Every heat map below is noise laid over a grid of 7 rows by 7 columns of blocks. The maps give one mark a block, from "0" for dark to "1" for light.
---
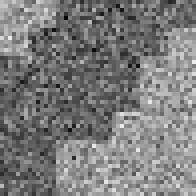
1 1 0 0 0 0 0
1 0 0 0 0 0 1
0 0 0 0 0 1 1
0 0 0 0 0 1 1
0 0 0 0 1 1 1
0 0 1 1 1 1 1
0 0 1 1 1 1 1
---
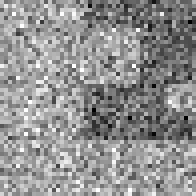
1 1 1 0 0 0 0
1 1 1 1 1 0 0
1 1 1 1 1 0 0
1 1 1 0 0 0 1
1 1 1 0 0 0 0
1 1 1 1 1 1 1
1 1 1 1 1 1 1
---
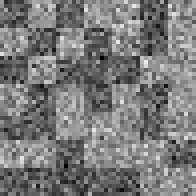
0 1 0 1 1 0 1
1 0 1 0 1 0 1
0 1 0 0 0 1 1
1 0 1 0 1 0 1
0 0 1 1 1 0 1
1 1 0 1 1 1 0
0 0 0 0 0 1 1
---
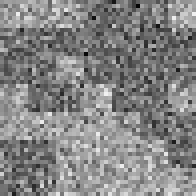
1 1 1 0 0 0 1
0 0 0 0 0 0 0
0 0 1 0 0 0 0
1 0 0 1 0 0 1
1 1 1 1 1 0 0
0 0 1 1 1 1 0
0 0 1 1 1 1 1
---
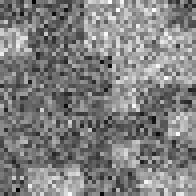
0 0 0 1 1 1 0
1 0 0 1 1 1 1
0 0 0 0 1 1 1
0 0 0 0 1 0 0
0 0 0 0 0 0 1
0 0 0 0 1 0 0
0 1 1 0 0 1 1
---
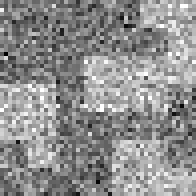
0 0 0 0 0 1 1
0 0 0 0 0 0 1
0 0 0 1 1 1 1
1 1 0 1 1 1 0
1 1 0 0 0 0 0
0 1 0 0 1 1 0
0 0 0 0 1 1 1
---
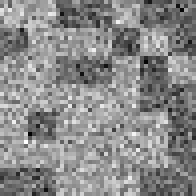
1 1 0 0 1 0 0
0 1 1 1 0 1 0
1 1 0 0 1 0 1
1 1 1 1 1 0 0
1 0 1 1 1 1 0
1 1 1 1 1 1 0
0 0 1 1 1 0 0
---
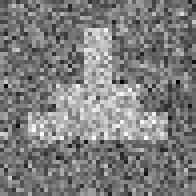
0 0 0 0 0 0 0
0 0 0 1 0 0 0
0 0 0 1 0 0 0
0 0 1 1 1 0 0
0 1 1 1 1 1 0
0 0 0 0 0 0 0
0 0 0 0 0 0 0
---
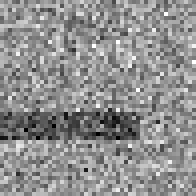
1 1 1 1 1 1 1
1 1 1 1 1 1 1
1 1 1 1 1 1 1
1 1 1 1 1 1 1
0 0 0 0 0 1 1
1 1 1 1 1 1 1
1 1 1 1 1 1 1
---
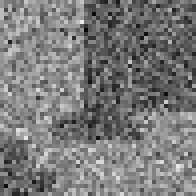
1 1 1 0 0 0 0
1 1 1 0 0 0 0
1 1 1 0 0 0 0
1 1 1 0 0 0 0
1 1 0 0 0 1 1
0 1 1 1 1 1 1
0 0 1 1 1 1 1
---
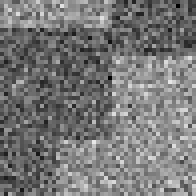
1 1 1 1 0 0 0
0 0 0 0 0 0 0
0 0 0 0 1 1 1
0 0 0 0 1 1 1
0 0 0 0 1 1 1
0 0 1 1 1 1 1
0 0 1 1 1 1 1
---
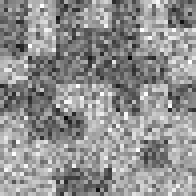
0 1 0 1 0 1 0
0 1 0 0 0 1 1
1 0 0 0 0 0 1
0 0 1 1 0 1 0
1 0 0 1 1 1 1
1 1 1 1 1 0 1
1 1 0 0 1 1 1
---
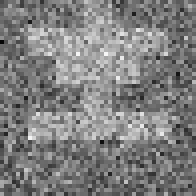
0 0 0 1 0 0 0
0 1 1 1 1 1 0
0 0 1 1 1 0 0
0 0 0 1 0 0 0
0 1 1 1 1 1 0
0 0 0 0 0 0 0
0 0 0 0 0 0 0
